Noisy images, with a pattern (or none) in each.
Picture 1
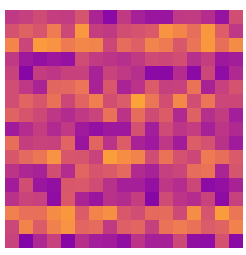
horizontal stripes
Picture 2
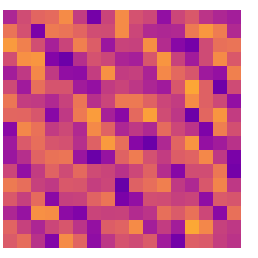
diagonal stripes
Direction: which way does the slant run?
top left to bottom right
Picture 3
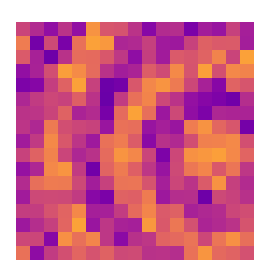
rings round one point
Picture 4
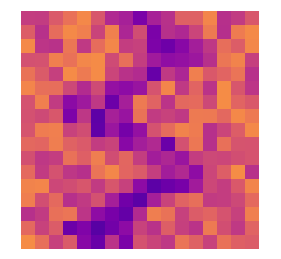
a wavy band
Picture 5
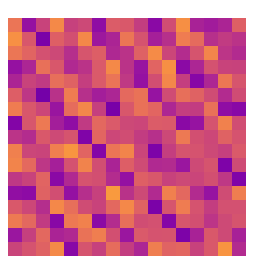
diagonal stripes
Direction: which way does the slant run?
top left to bottom right
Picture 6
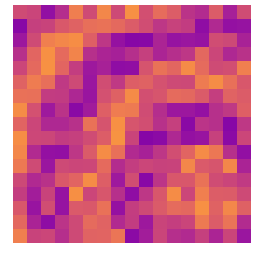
rings round one point
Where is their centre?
bottom right
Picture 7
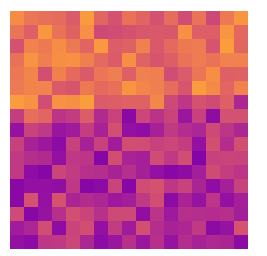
a sharp edge
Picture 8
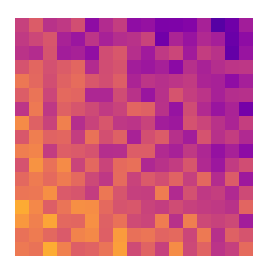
a smooth slope
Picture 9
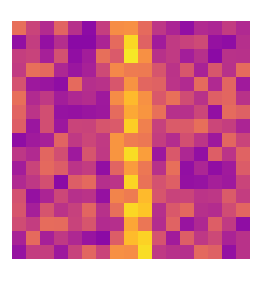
one vertical stripe
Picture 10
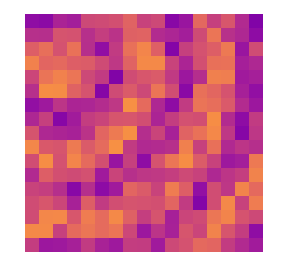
rings round one point
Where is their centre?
top left
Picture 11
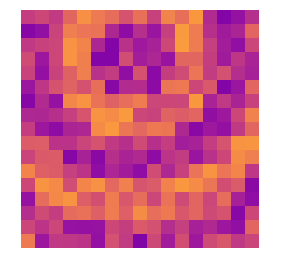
rings round one point
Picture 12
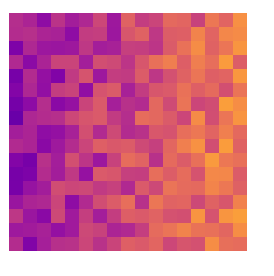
a smooth slope
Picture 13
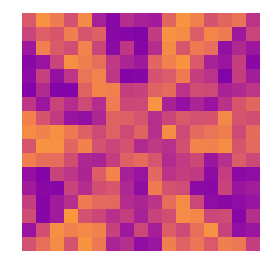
spokes from one point
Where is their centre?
centre
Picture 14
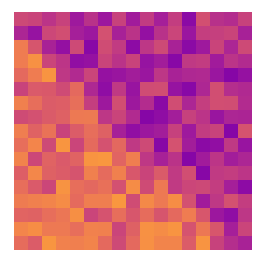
a sharp edge
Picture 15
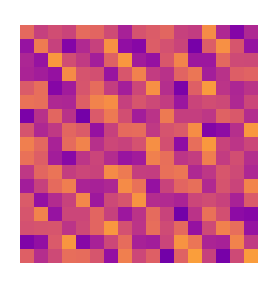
diagonal stripes
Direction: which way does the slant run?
top left to bottom right
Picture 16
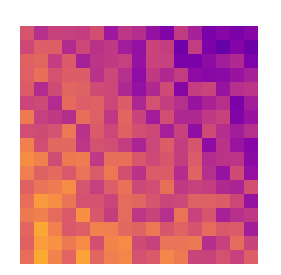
a smooth slope
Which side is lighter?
bottom left
